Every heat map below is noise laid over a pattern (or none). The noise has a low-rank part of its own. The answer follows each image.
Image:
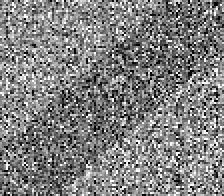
a diagonal band
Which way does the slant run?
bottom left to top right
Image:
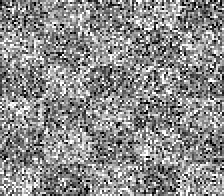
a checkerboard
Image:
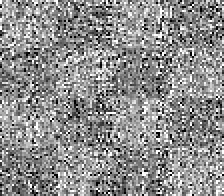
a checkerboard
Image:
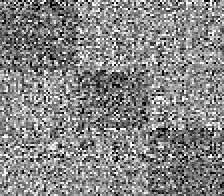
blocks along the diagonal
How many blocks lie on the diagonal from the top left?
3
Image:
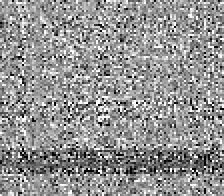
one band of rows
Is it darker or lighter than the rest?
darker
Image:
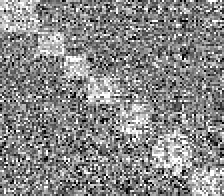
blocks along the diagonal
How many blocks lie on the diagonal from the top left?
7
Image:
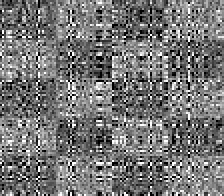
a checkerboard
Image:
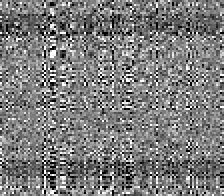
bands of rows
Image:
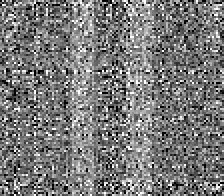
bands of columns
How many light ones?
2
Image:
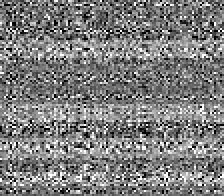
bands of rows
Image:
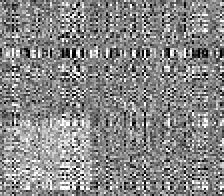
one block
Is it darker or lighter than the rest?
lighter
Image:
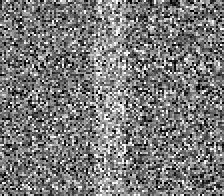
one band of columns
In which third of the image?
middle
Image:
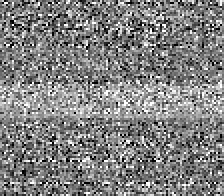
one band of rows
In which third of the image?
middle
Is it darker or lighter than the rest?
lighter
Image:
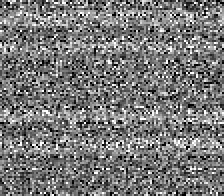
bands of rows
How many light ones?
4
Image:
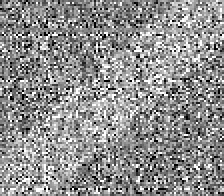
a diagonal band
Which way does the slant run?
bottom left to top right
